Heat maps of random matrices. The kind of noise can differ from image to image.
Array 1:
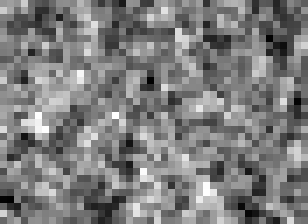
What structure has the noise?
blotchy
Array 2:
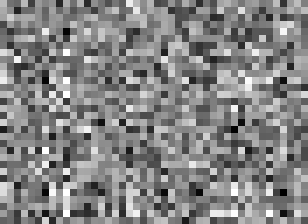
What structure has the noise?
low rank plus noise
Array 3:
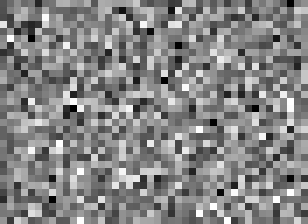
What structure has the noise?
independent entries
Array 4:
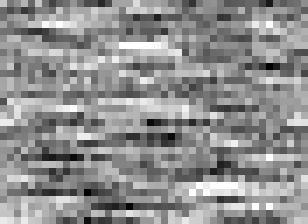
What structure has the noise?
streaked along the rows
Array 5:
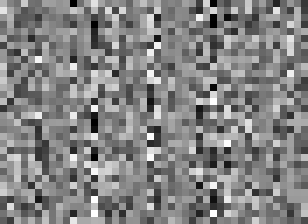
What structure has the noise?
columns of uneven size
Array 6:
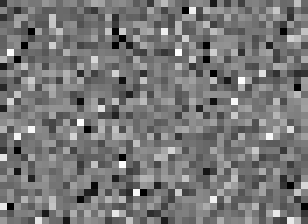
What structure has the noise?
heavy tails
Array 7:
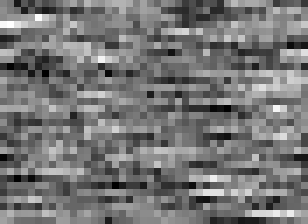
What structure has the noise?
streaked along the rows
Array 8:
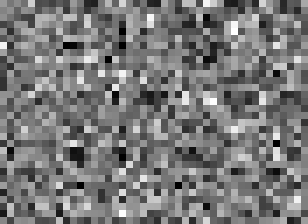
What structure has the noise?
low rank plus noise
